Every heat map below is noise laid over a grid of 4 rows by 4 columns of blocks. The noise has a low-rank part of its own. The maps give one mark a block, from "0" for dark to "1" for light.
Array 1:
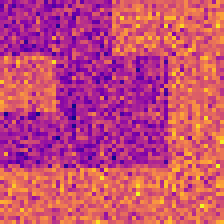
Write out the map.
0 0 1 1
1 0 0 1
0 0 0 1
1 1 1 1
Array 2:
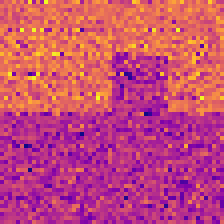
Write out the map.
1 1 1 1
1 1 0 1
0 0 0 0
0 0 0 0
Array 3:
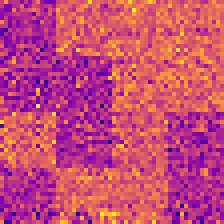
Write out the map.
0 1 1 1
0 0 1 1
1 0 1 0
0 1 1 0
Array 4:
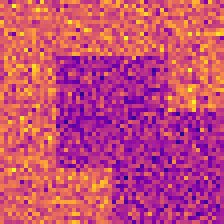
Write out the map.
1 1 1 1
1 0 0 1
1 0 0 0
1 1 0 0
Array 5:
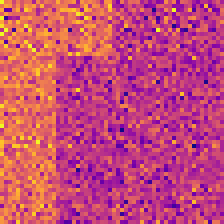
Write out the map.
1 1 0 0
1 0 0 0
1 0 0 0
1 0 0 0
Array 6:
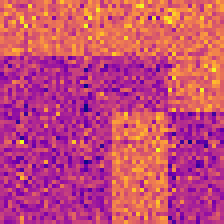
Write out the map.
1 1 1 1
0 0 0 1
0 0 1 0
0 0 1 0
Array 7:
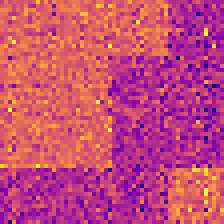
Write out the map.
1 1 1 0
1 1 0 0
1 1 0 0
0 0 0 1
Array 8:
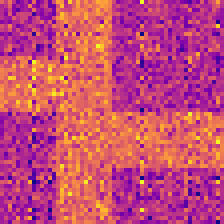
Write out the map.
0 1 0 0
1 1 0 0
0 1 1 1
0 1 0 0
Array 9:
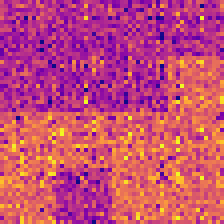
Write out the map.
0 0 0 0
0 0 0 1
1 1 1 1
1 0 1 1
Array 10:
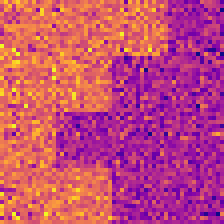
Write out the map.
1 1 1 0
1 1 0 0
1 0 0 0
1 1 0 0
